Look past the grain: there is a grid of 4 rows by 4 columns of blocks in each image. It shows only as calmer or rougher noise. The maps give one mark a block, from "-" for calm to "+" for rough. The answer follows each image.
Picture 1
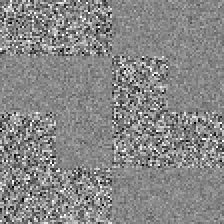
+ + - -
- - + -
+ - + +
+ + - -
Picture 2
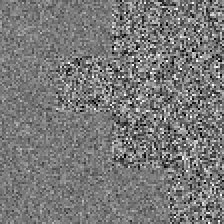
- - + +
- + + +
- - + +
- - - +
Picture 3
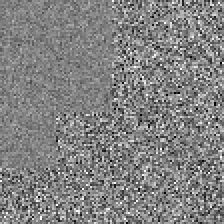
- - + +
- - + +
- + + +
+ + + +
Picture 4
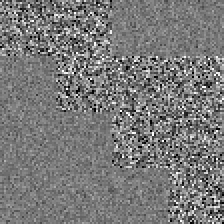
+ + - -
- + + +
- - + +
- - - +
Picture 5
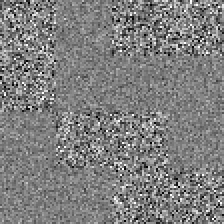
+ - + +
+ - - -
- + + -
- - + +
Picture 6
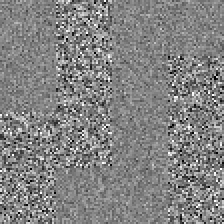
- + - -
- + - +
+ + - +
+ - - +
